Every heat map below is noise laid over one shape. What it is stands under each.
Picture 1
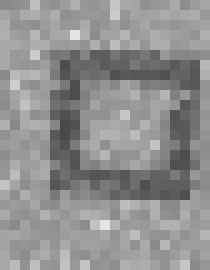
dark square frame
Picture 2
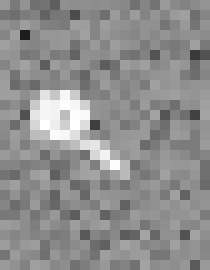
light lollipop
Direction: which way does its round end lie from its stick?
up and left
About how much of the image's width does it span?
half
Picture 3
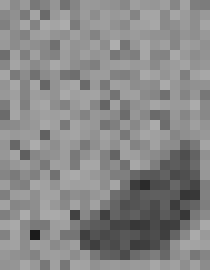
dark half disc
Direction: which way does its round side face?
down and right
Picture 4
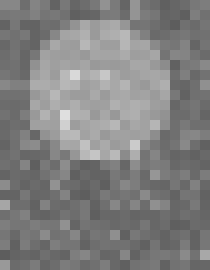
light disc
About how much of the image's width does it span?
two thirds
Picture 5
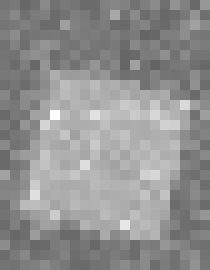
light square
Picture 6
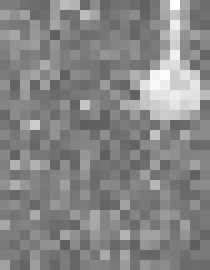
light lollipop, top right
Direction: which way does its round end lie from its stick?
down
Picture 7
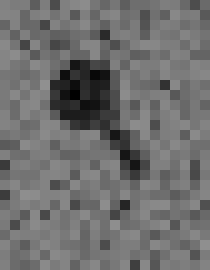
dark lollipop
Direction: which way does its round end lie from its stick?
up and left
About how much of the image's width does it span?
half
